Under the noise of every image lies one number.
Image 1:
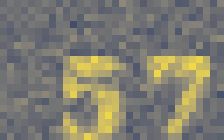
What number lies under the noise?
57
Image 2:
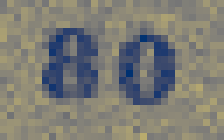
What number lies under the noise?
80
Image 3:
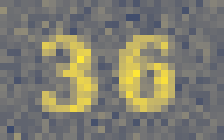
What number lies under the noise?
36
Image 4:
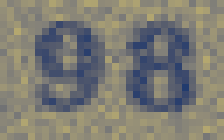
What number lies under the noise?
98
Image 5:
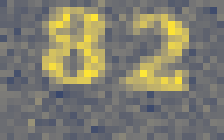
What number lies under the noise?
82
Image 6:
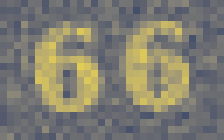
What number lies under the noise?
66
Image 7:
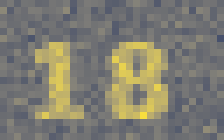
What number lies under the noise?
18
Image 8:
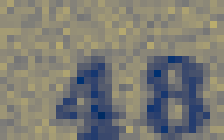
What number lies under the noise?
48
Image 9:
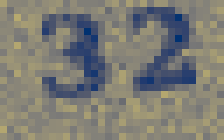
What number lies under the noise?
32
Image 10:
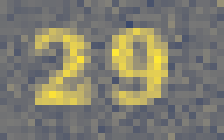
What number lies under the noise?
29
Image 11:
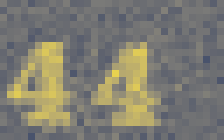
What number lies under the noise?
44
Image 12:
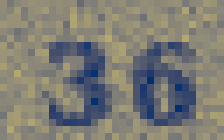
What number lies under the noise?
36
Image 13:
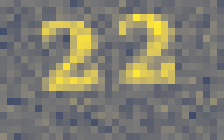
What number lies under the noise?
22
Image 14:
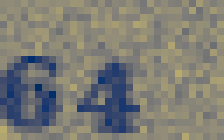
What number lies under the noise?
64
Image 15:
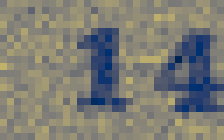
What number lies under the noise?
14
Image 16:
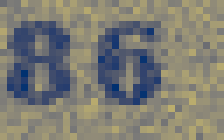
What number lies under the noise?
86
